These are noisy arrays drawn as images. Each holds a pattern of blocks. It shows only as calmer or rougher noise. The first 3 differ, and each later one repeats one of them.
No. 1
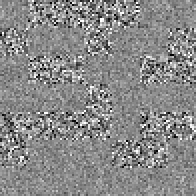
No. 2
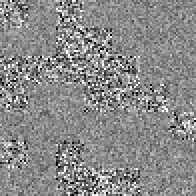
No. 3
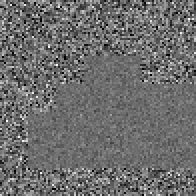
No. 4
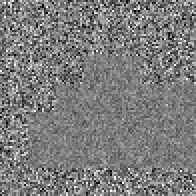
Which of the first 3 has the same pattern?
3
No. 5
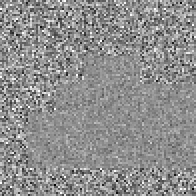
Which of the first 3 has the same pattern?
3
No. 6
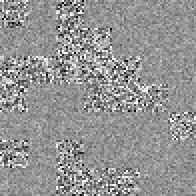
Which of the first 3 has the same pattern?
2
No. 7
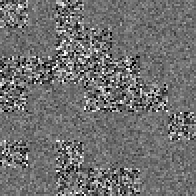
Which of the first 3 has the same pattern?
2
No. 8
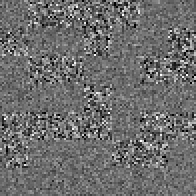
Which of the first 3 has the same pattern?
1
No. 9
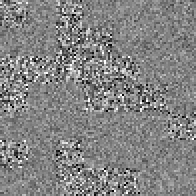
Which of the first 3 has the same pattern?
2
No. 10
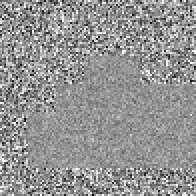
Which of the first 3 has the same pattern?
3
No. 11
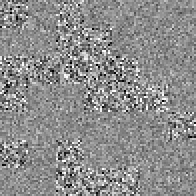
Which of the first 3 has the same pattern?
2
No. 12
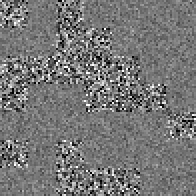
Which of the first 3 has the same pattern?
2
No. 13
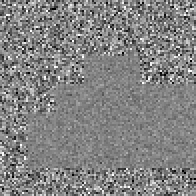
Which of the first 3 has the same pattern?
3
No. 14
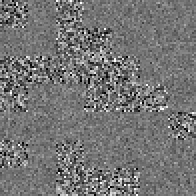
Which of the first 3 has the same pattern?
2
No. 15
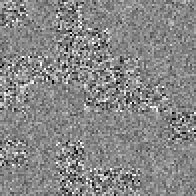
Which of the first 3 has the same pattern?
2
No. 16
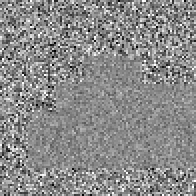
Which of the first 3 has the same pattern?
3
